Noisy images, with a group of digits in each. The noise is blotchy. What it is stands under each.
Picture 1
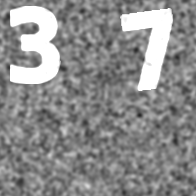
top left: 3; top right: 7
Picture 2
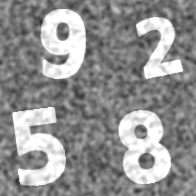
top left: 9; top right: 2; bottom left: 5; bottom right: 8
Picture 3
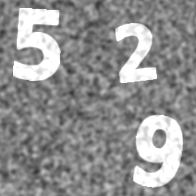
top left: 5; top right: 2; bottom right: 9
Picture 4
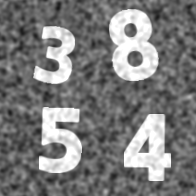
top left: 3; top right: 8; bottom left: 5; bottom right: 4
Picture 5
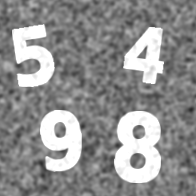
top left: 5; top right: 4; bottom left: 9; bottom right: 8
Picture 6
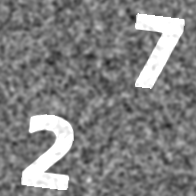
top right: 7; bottom left: 2
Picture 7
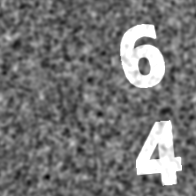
top right: 6; bottom right: 4
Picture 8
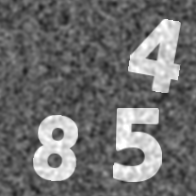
top right: 4; bottom left: 8; bottom right: 5
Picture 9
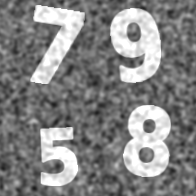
top left: 7; top right: 9; bottom left: 5; bottom right: 8
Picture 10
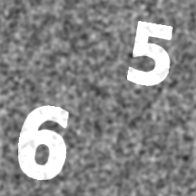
top right: 5; bottom left: 6
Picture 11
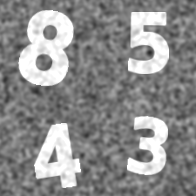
top left: 8; top right: 5; bottom left: 4; bottom right: 3
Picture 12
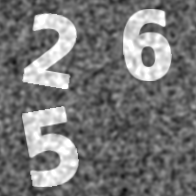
top left: 2; top right: 6; bottom left: 5
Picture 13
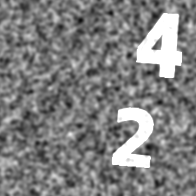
top right: 4; bottom right: 2
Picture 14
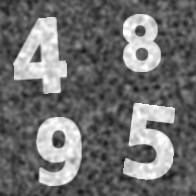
top left: 4; top right: 8; bottom left: 9; bottom right: 5
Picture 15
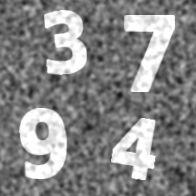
top left: 3; top right: 7; bottom left: 9; bottom right: 4
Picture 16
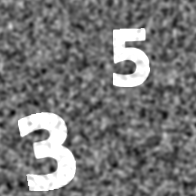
top right: 5; bottom left: 3
